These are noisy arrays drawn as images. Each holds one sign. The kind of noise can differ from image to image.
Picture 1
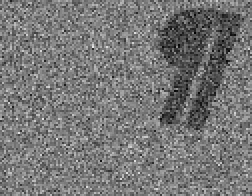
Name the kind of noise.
independent entries
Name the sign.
pilcrow
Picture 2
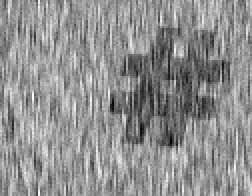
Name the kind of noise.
streaked along the columns
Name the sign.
hash sign
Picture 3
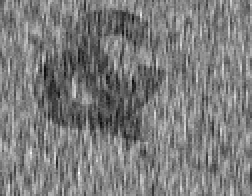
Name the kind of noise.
streaked along the columns
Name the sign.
ampersand
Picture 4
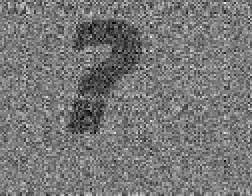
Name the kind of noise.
low rank plus noise
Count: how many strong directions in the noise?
three or four
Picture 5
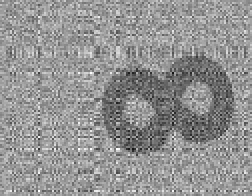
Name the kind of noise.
low rank plus noise
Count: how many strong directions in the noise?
one
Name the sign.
infinity sign
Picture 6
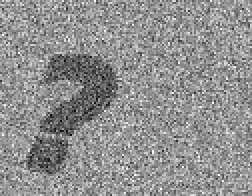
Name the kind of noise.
independent entries
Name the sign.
question mark
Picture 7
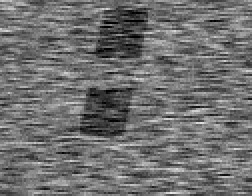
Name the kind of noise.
streaked along the rows
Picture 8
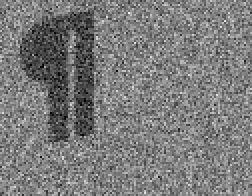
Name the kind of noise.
independent entries
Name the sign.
pilcrow
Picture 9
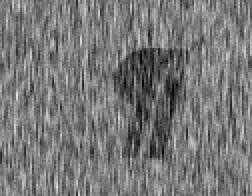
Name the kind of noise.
streaked along the columns
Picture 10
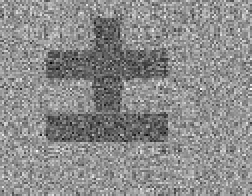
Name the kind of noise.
low rank plus noise
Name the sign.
plus-minus sign
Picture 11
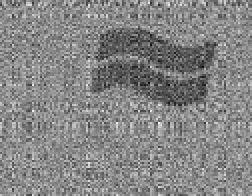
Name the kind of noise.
low rank plus noise
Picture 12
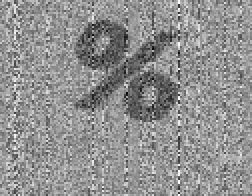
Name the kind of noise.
columns of uneven size
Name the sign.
percent sign
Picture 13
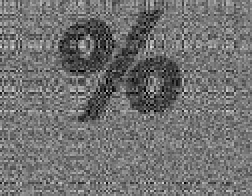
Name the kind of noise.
low rank plus noise
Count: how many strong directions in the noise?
one
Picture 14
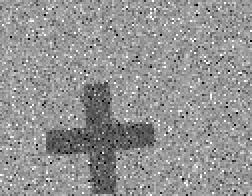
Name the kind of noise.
heavy tails
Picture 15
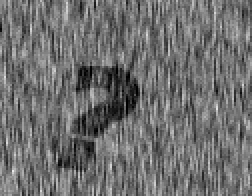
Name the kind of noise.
streaked along the columns
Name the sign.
question mark
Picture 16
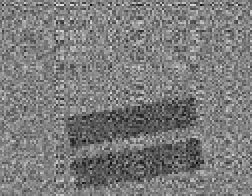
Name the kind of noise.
low rank plus noise
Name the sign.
equals sign
